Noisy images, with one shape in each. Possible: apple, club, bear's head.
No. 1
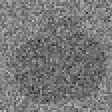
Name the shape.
apple
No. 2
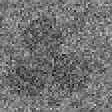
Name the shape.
club
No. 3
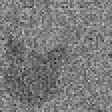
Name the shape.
bear's head
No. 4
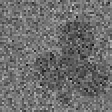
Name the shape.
club
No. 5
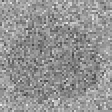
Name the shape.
apple
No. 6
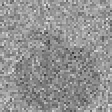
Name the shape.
apple
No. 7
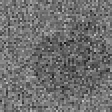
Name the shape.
apple
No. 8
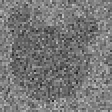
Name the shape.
bear's head
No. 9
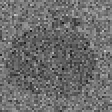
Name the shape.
apple
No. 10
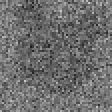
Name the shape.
bear's head
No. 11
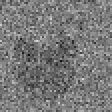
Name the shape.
bear's head
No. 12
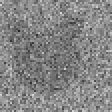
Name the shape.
bear's head
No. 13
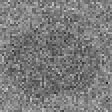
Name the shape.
apple
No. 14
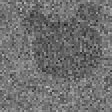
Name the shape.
bear's head
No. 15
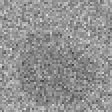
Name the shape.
apple
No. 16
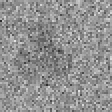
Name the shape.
club
